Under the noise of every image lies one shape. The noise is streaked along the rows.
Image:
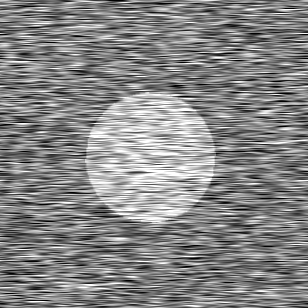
disc
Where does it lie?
centre
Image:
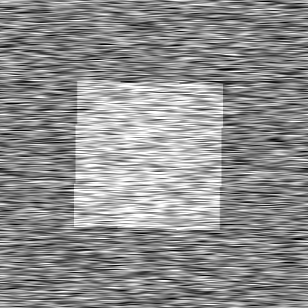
square
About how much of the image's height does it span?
half
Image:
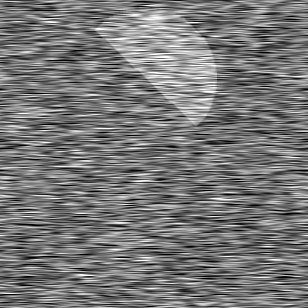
half disc
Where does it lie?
top middle
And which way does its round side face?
up and right
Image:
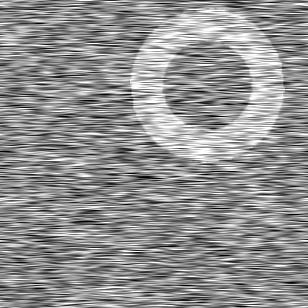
ring
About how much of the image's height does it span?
half
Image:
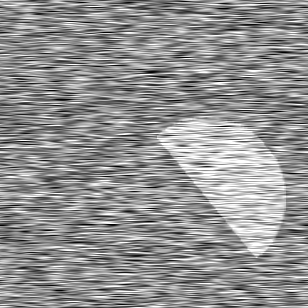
half disc
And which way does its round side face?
up and right
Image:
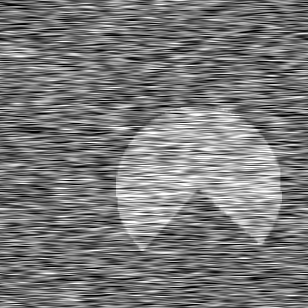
disc with a wedge cut out
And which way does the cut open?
down
